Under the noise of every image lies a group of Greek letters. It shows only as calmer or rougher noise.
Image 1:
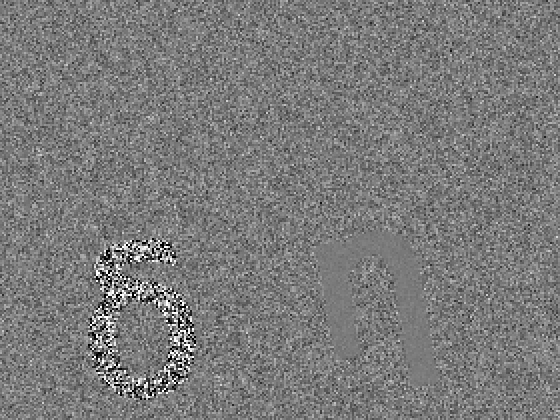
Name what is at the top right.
nothing
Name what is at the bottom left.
delta
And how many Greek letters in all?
2
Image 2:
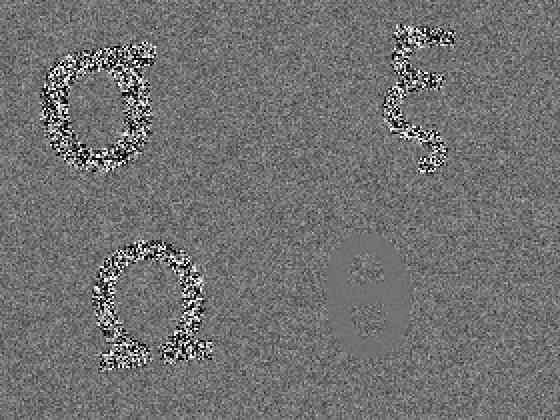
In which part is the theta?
bottom right
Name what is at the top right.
xi
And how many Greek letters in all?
4
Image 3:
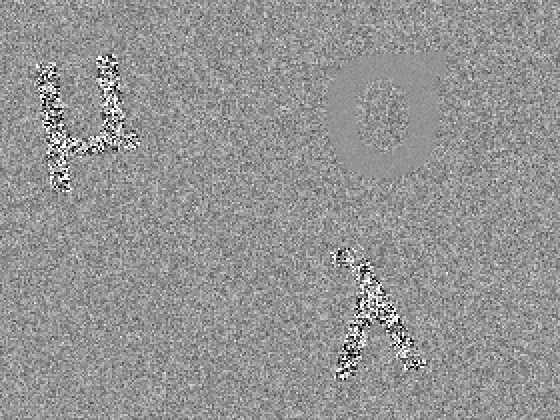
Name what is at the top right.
sigma
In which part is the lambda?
bottom right
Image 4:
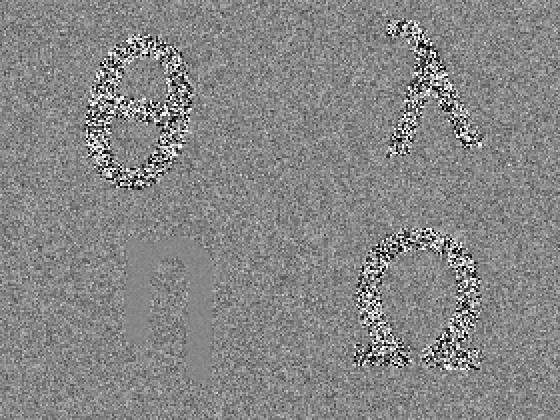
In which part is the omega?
bottom right
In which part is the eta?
bottom left
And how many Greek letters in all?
4
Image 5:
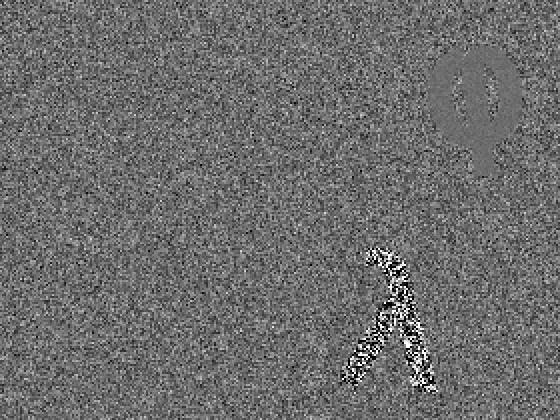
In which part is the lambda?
bottom right
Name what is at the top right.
phi
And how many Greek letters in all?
2
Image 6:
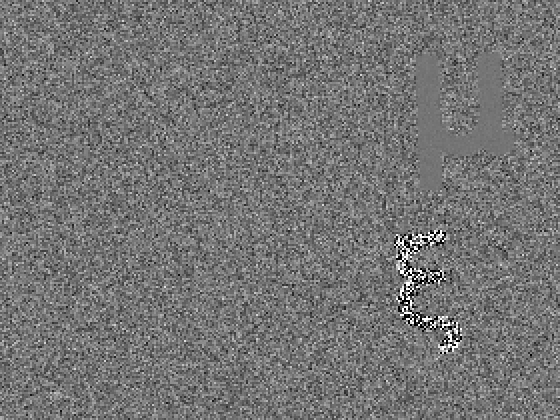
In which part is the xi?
bottom right
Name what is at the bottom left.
nothing
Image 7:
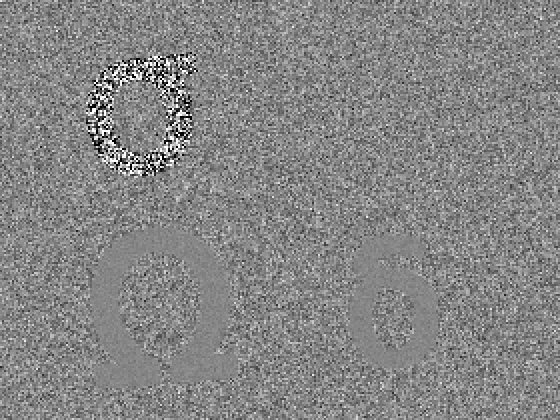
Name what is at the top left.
sigma
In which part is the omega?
bottom left
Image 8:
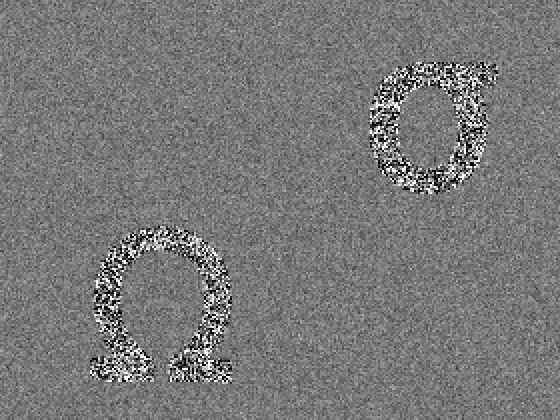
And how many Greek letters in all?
2
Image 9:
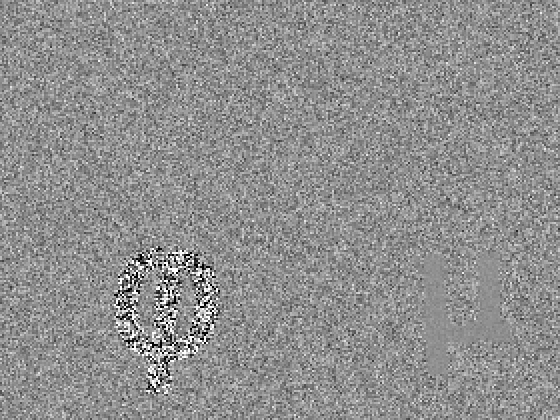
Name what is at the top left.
nothing
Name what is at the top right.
nothing
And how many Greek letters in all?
2
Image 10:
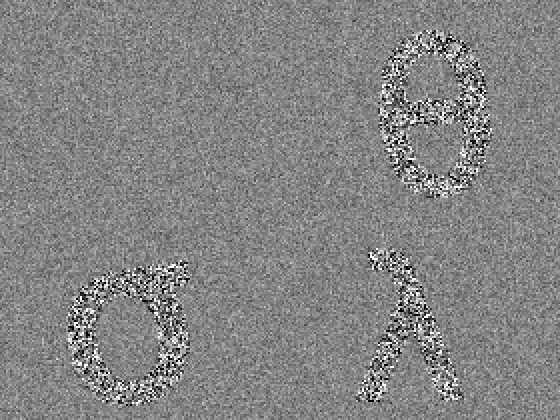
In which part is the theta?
top right
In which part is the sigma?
bottom left
